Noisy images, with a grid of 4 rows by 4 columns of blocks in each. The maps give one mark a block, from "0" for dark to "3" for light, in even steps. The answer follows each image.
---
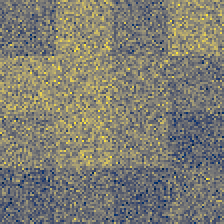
1313
3321
2320
0101
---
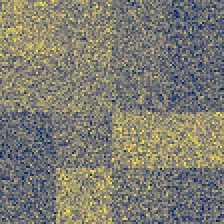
3210
2210
0133
0310
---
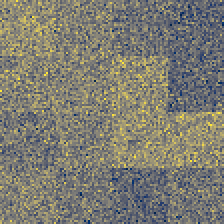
3210
2230
1233
2101
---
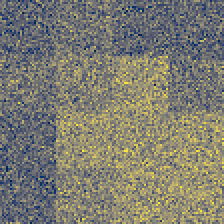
0100
1231
0333
0233
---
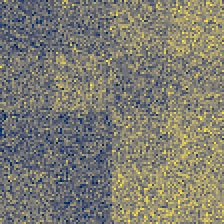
0123
1212
0023
1033
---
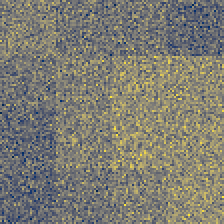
2110
1233
0233
0123
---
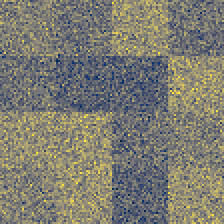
2131
1003
3312
2303
